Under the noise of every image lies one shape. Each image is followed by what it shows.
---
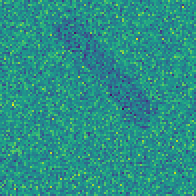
dark bar
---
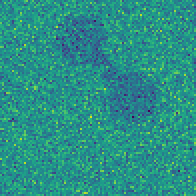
dark dumbbell
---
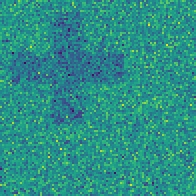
dark cross
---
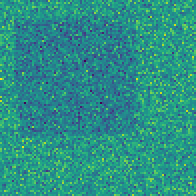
dark square
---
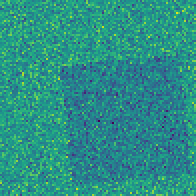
dark square
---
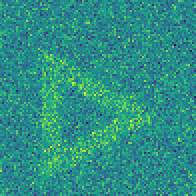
light triangle frame
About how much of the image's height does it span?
two thirds
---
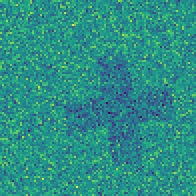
dark cross
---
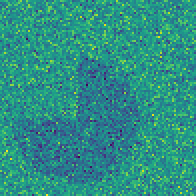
dark disc with a wedge cut out
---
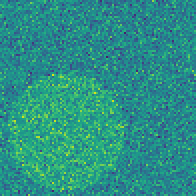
light disc
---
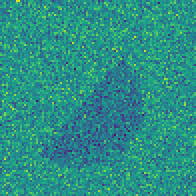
dark half disc
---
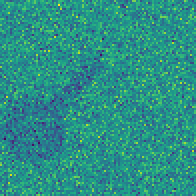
dark lollipop
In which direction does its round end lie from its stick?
down and left
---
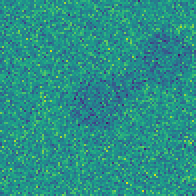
dark dumbbell
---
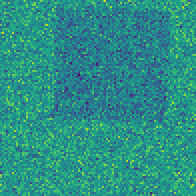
dark square
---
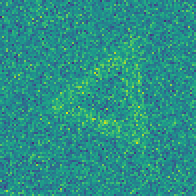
light triangle frame
